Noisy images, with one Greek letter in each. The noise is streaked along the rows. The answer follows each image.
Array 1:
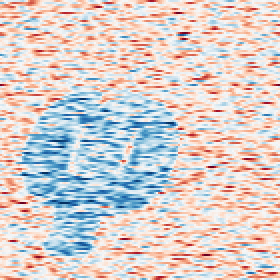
phi
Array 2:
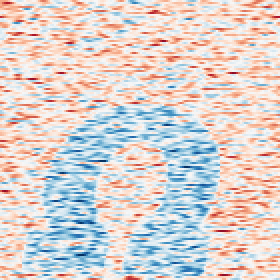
omega
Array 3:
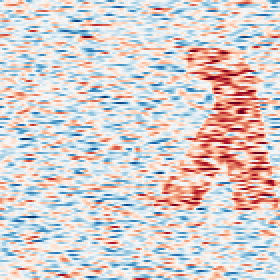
lambda
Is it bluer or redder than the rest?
redder
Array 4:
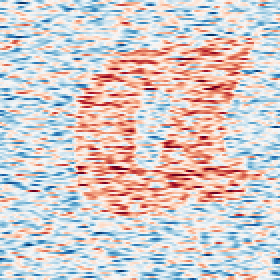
alpha
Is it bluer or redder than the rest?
redder
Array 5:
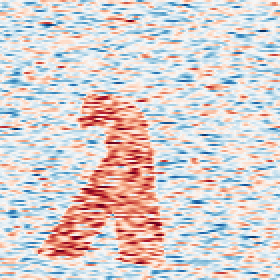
lambda
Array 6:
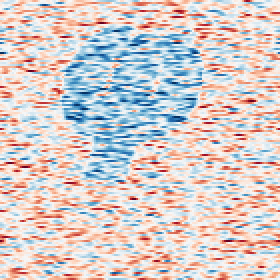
phi
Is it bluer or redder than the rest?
bluer
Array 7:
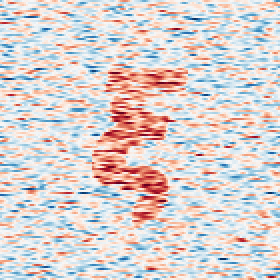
xi
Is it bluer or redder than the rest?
redder
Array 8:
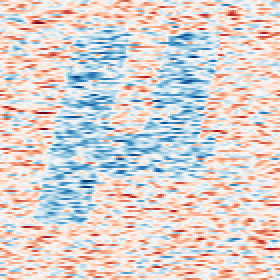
mu
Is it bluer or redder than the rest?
bluer
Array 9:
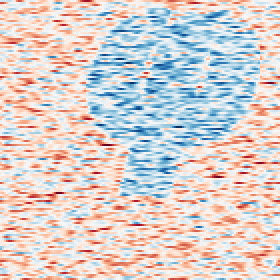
phi
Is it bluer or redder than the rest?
bluer
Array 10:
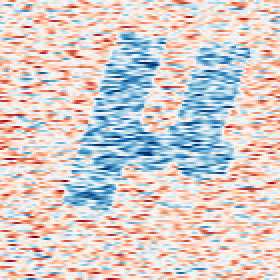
mu
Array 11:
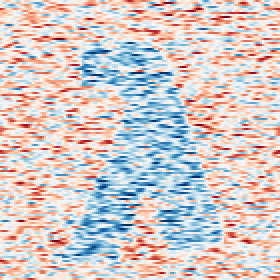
lambda
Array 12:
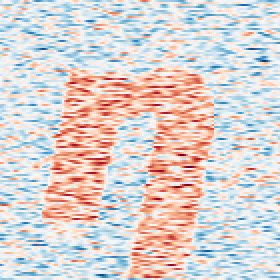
eta
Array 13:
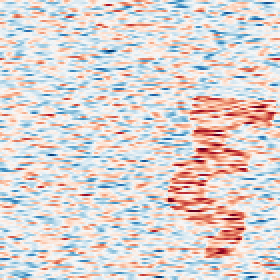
xi
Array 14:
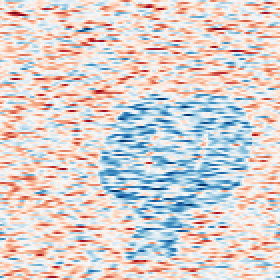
phi
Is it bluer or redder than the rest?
bluer
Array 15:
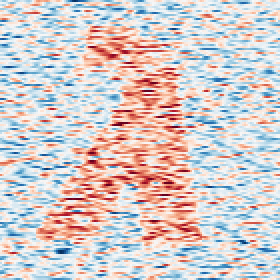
lambda
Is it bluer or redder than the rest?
redder
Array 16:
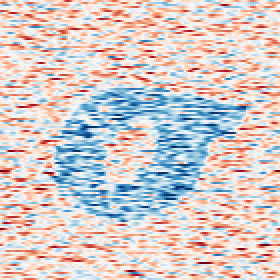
sigma
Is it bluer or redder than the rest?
bluer
